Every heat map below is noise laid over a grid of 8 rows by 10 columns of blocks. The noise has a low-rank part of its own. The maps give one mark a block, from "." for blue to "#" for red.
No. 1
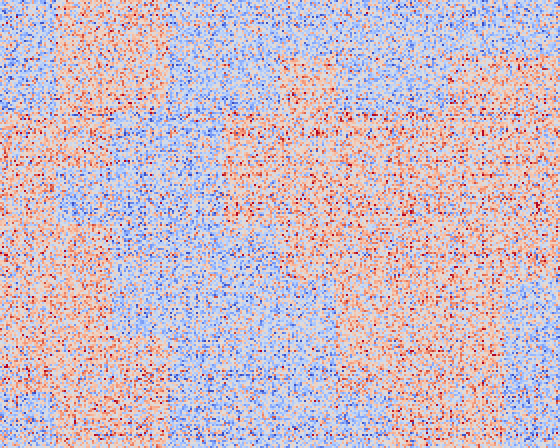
. # # . . . . . . .
. # # . . # . . # #
# # . . # # # # # #
# . . . # # # # # #
# # . . . # # # # #
# # . . . . # # # .
# # # . . . # # # .
. # # . . . . # # .
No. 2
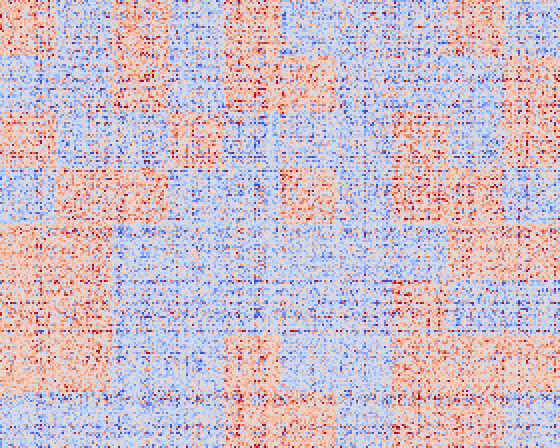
# . # . # . . . # .
. . # . # # . . . #
# . . # . . . # . #
. # # . . # . # # .
# # . . . . . . # #
# # . . . . . # . .
# # . . # . . # # #
. . . . # # . # # .
